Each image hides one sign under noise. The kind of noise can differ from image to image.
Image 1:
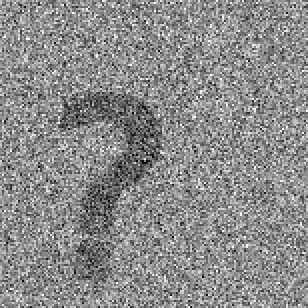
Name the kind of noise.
independent entries
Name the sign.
question mark
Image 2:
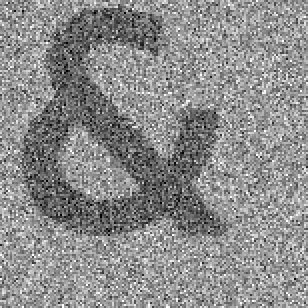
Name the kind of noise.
independent entries
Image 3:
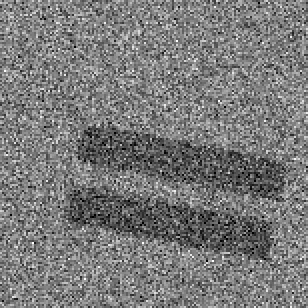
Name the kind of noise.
independent entries
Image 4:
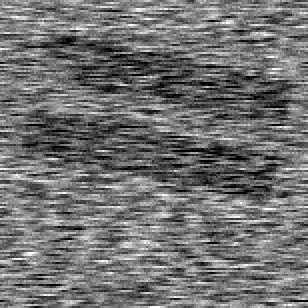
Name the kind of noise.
streaked along the rows
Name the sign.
equals sign
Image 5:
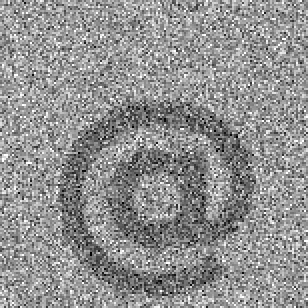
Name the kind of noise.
independent entries
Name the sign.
at sign
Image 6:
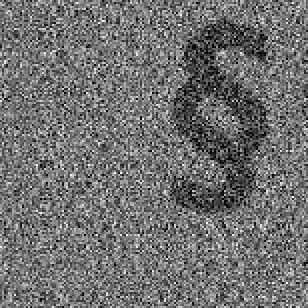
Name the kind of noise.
low rank plus noise
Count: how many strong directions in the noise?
five to eight
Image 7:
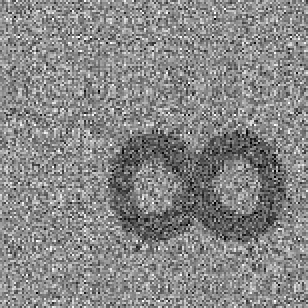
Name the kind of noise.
low rank plus noise
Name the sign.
infinity sign
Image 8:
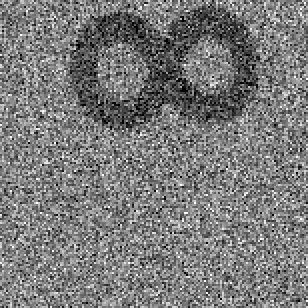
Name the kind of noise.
independent entries
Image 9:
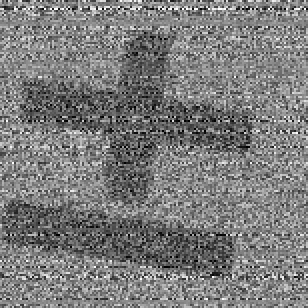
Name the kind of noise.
rows of uneven size
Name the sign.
plus-minus sign
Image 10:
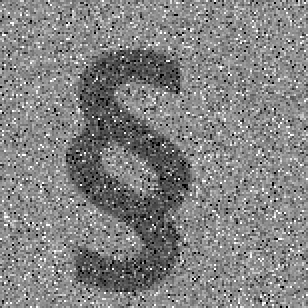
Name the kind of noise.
heavy tails
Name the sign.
section sign
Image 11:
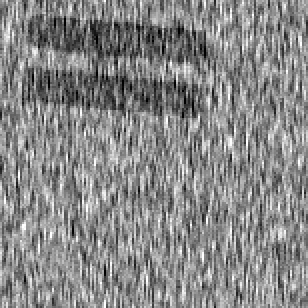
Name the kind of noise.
streaked along the columns
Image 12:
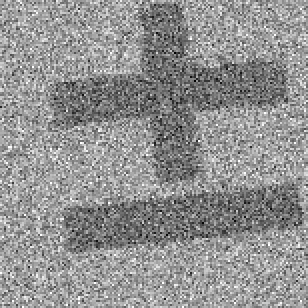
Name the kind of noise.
independent entries
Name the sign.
plus-minus sign
